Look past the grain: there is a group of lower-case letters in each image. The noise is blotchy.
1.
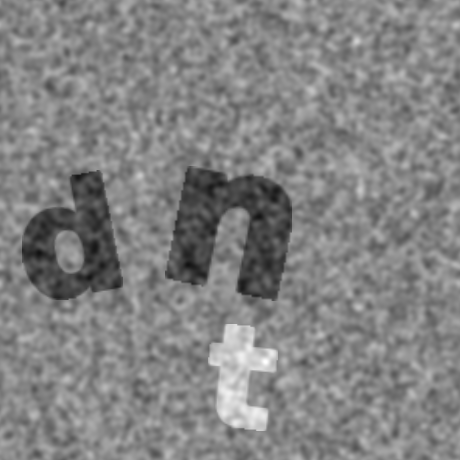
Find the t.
bottom middle
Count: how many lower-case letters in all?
3
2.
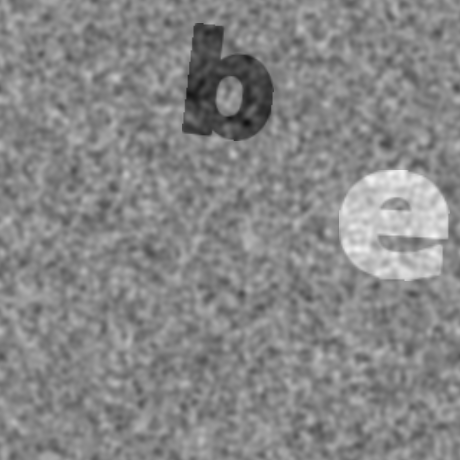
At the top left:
nothing
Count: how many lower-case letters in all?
2
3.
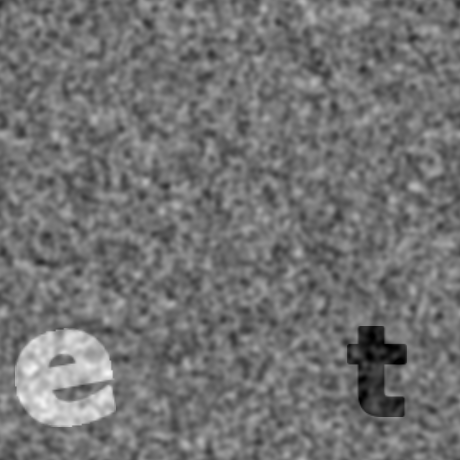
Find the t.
bottom right
